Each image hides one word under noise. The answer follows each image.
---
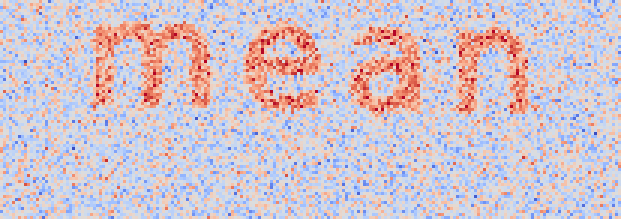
mean
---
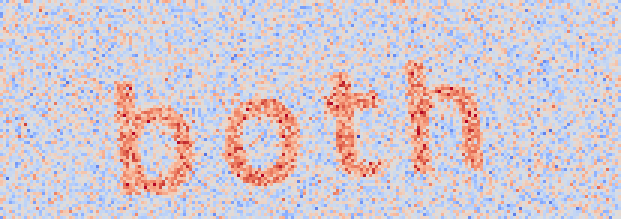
both
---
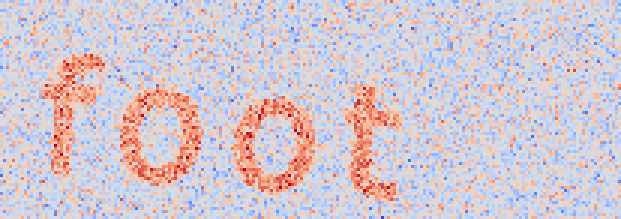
foot
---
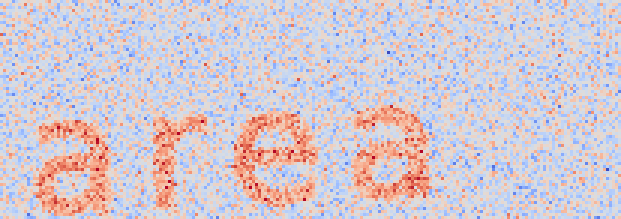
area
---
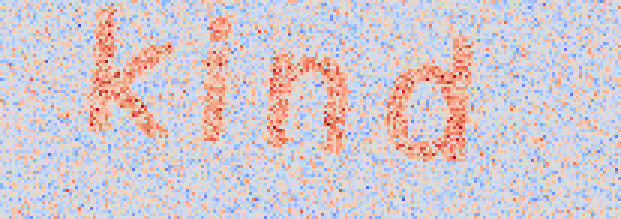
kind
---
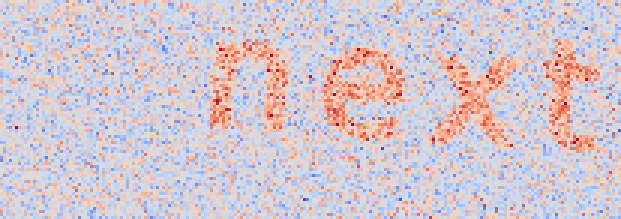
next
